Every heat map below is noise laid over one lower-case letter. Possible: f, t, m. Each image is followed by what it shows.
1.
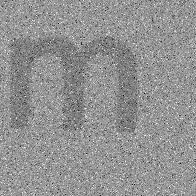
dark m
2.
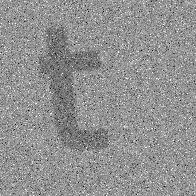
dark t
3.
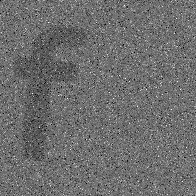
dark f
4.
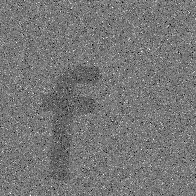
dark f
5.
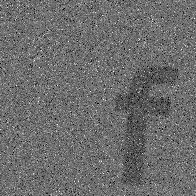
dark f
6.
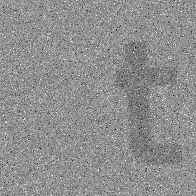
dark t
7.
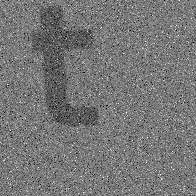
dark t
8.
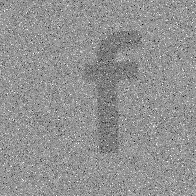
dark f
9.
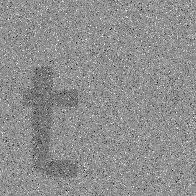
dark t
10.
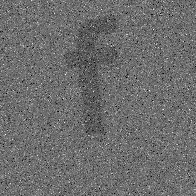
dark f
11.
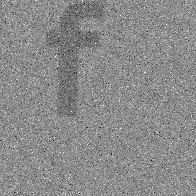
dark f
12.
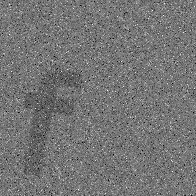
dark f
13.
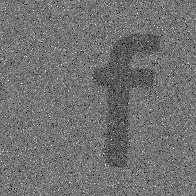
dark f
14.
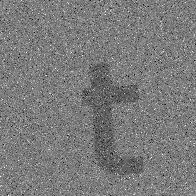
dark t
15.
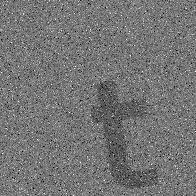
dark t
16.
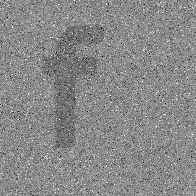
dark f
